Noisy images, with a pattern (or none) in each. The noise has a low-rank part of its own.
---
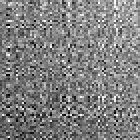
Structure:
a smooth slope
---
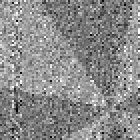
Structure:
spokes from one point
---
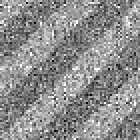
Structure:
diagonal stripes
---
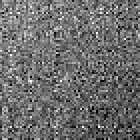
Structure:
a smooth slope
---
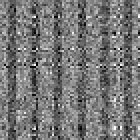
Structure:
vertical stripes
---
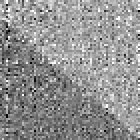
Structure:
a sharp edge
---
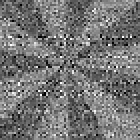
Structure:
spokes from one point
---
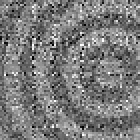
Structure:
rings round one point
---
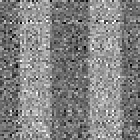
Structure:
vertical stripes
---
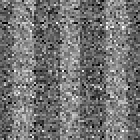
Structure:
vertical stripes
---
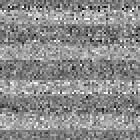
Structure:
horizontal stripes
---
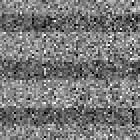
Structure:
horizontal stripes
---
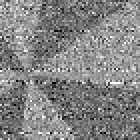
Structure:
spokes from one point
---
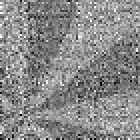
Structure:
spokes from one point
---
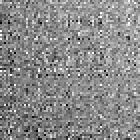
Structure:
a smooth slope
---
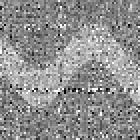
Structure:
a wavy band
